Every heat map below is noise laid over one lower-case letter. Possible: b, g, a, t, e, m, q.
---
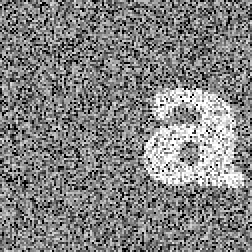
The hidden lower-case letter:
a
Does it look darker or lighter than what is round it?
lighter
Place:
middle right
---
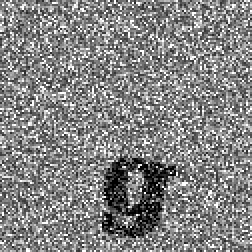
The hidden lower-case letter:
g
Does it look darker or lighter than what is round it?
darker
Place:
bottom middle
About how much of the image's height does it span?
a third
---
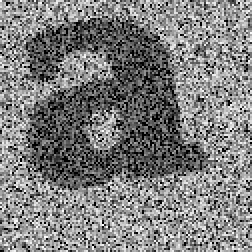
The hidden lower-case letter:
a
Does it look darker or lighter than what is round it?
darker
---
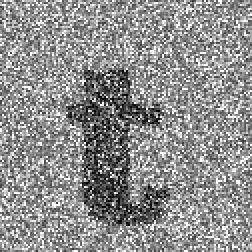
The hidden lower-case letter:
t
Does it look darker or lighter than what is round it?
darker
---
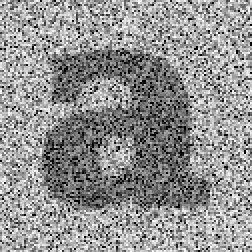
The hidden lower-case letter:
a
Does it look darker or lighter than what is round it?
darker
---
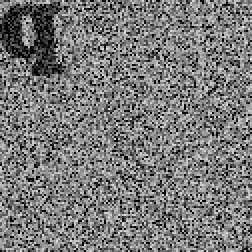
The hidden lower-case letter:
q
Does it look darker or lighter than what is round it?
darker
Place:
top left
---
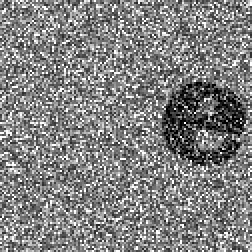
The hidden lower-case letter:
e
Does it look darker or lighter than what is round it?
darker
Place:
middle right
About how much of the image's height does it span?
a third
